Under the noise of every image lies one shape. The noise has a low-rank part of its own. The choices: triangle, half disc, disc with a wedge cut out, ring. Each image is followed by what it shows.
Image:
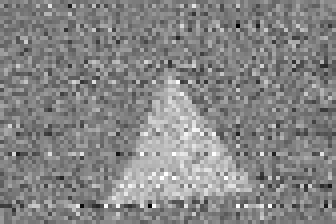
triangle
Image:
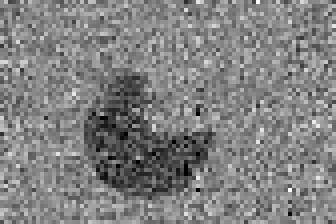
disc with a wedge cut out
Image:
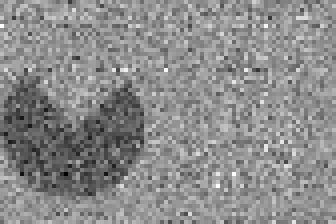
disc with a wedge cut out
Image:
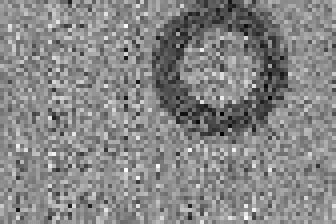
ring
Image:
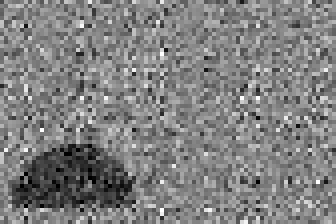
half disc
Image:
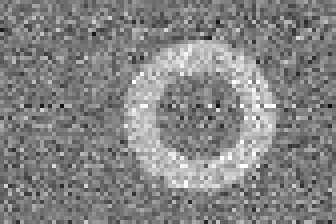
ring
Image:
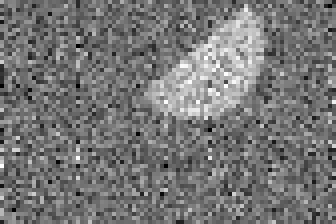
half disc
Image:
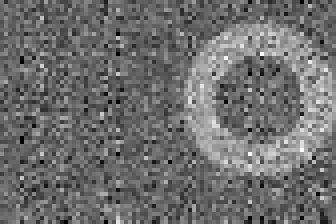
ring
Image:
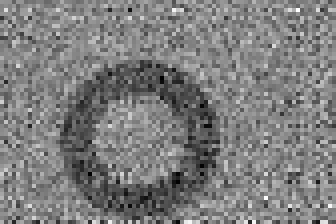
ring
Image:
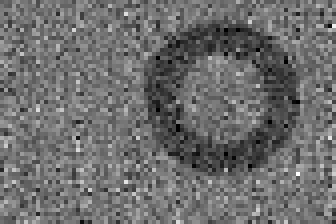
ring
